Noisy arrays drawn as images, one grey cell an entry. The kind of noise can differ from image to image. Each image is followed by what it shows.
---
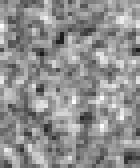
blotchy
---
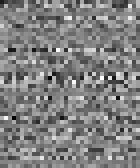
rows of uneven size
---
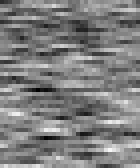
streaked along the rows
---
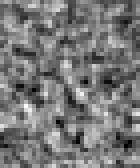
blotchy
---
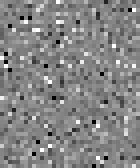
heavy tails
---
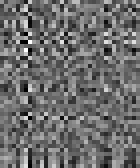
low rank plus noise
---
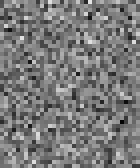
independent entries
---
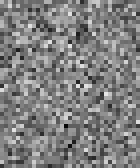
independent entries
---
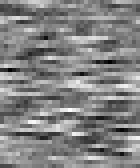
streaked along the rows
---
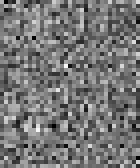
low rank plus noise
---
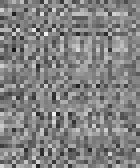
low rank plus noise
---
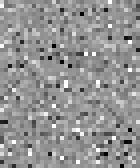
heavy tails
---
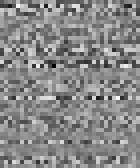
rows of uneven size
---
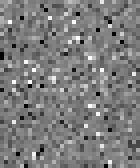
heavy tails
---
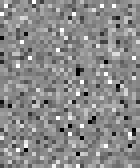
heavy tails
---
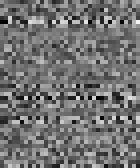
rows of uneven size
